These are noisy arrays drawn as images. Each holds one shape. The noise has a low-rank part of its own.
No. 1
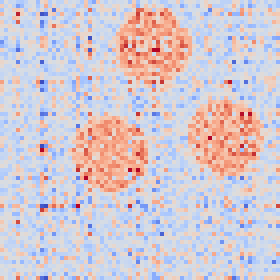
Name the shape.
three dots
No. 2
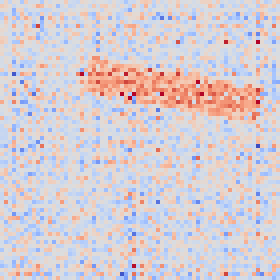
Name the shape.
bar
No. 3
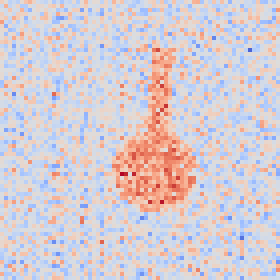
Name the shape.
lollipop
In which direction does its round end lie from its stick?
down
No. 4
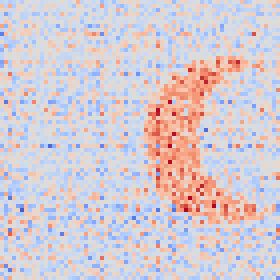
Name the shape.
crescent
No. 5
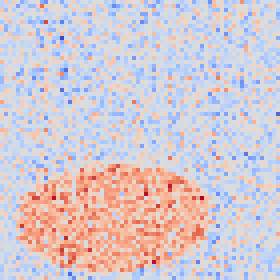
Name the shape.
ellipse
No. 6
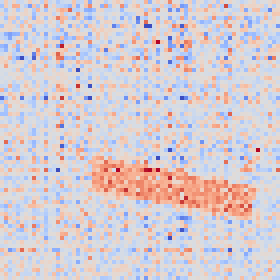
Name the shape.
bar
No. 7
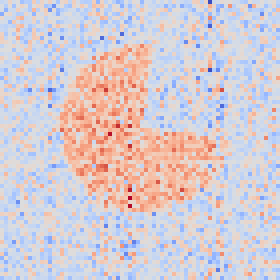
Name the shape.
disc with a wedge cut out
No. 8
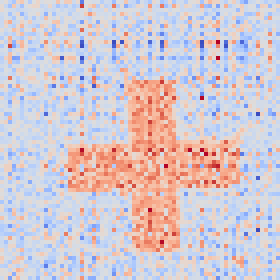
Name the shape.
cross
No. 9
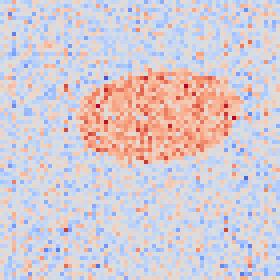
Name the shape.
ellipse
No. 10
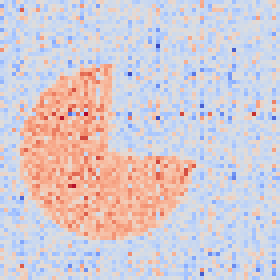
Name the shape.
disc with a wedge cut out
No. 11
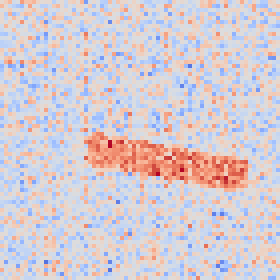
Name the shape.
bar
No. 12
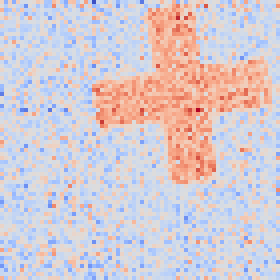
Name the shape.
cross
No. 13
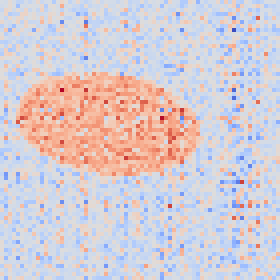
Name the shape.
ellipse
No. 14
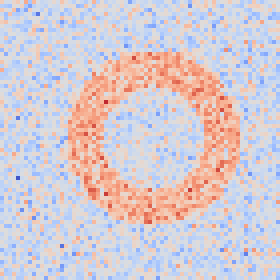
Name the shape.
ring
